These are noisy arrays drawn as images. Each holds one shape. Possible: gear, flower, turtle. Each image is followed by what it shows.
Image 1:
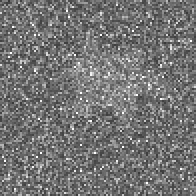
turtle
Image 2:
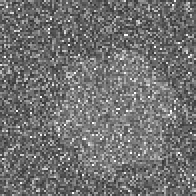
flower
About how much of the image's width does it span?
two thirds
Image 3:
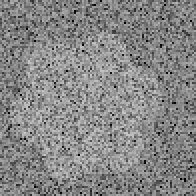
flower
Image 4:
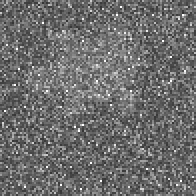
turtle
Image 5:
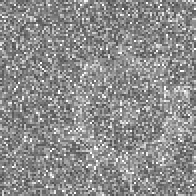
gear
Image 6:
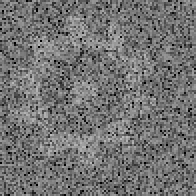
gear
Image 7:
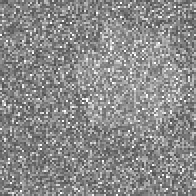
flower
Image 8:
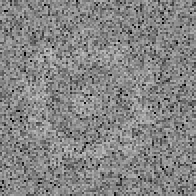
gear
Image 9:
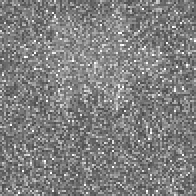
turtle
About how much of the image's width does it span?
two thirds
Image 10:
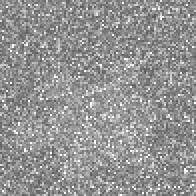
turtle
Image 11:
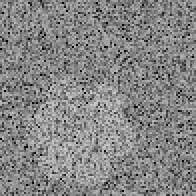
flower
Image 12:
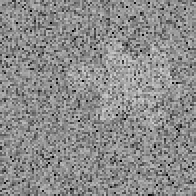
turtle
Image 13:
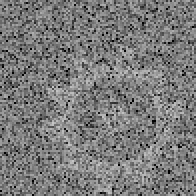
gear
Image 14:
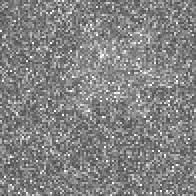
turtle
